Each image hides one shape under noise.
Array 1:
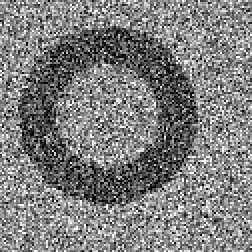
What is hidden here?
dark ring
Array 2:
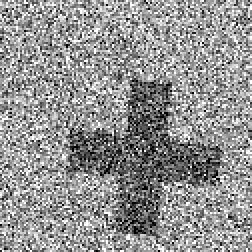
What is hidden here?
dark cross
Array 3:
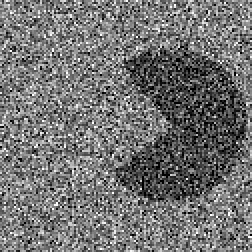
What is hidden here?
dark disc with a wedge cut out
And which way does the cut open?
left
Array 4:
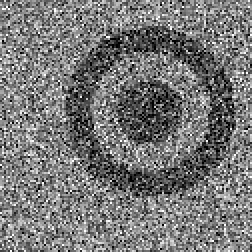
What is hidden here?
dark bullseye
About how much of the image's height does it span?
two thirds
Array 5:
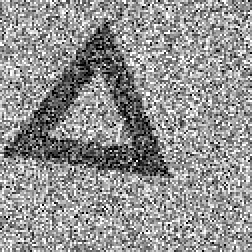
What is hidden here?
dark triangle frame
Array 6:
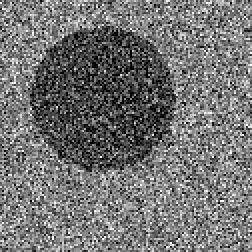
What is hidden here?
dark disc
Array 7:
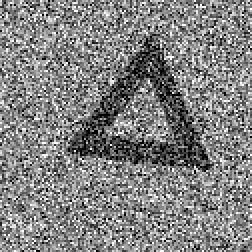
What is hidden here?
dark triangle frame
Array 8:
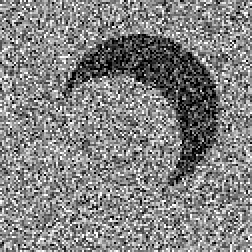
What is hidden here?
dark crescent
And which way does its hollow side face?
down and left
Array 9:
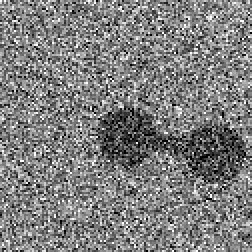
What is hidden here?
dark dumbbell
